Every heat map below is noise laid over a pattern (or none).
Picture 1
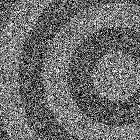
rings round one point
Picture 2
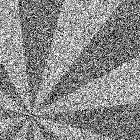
spokes from one point
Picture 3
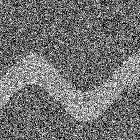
a wavy band
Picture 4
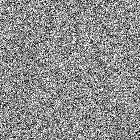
only noise
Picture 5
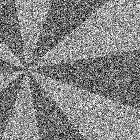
spokes from one point
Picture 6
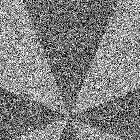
spokes from one point
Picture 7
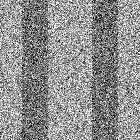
vertical stripes
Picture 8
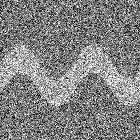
a wavy band
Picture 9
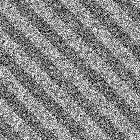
diagonal stripes
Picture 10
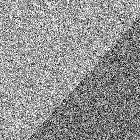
a sharp edge
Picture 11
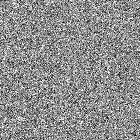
only noise
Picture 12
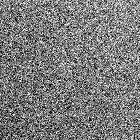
a smooth slope
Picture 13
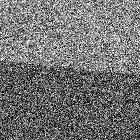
a sharp edge
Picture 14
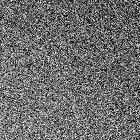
a smooth slope
